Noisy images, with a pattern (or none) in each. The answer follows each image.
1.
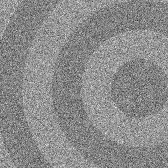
rings round one point
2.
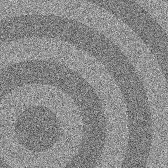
rings round one point
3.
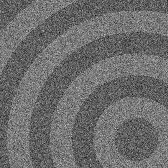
rings round one point
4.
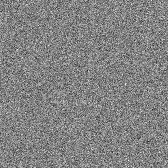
only noise
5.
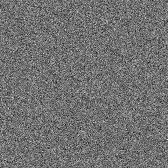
only noise
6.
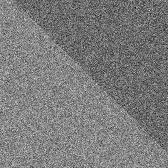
a sharp edge
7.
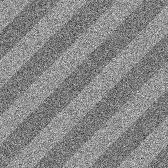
diagonal stripes
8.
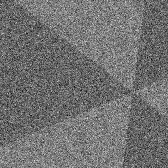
spokes from one point
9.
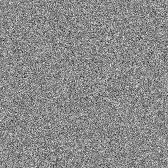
only noise
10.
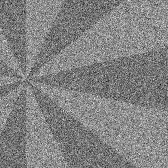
spokes from one point
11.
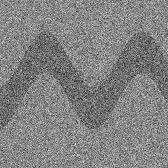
a wavy band
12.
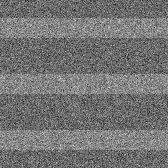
horizontal stripes
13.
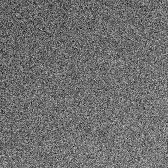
a smooth slope
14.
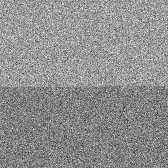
a sharp edge
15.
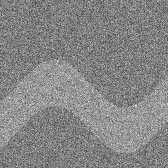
a wavy band
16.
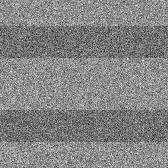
horizontal stripes
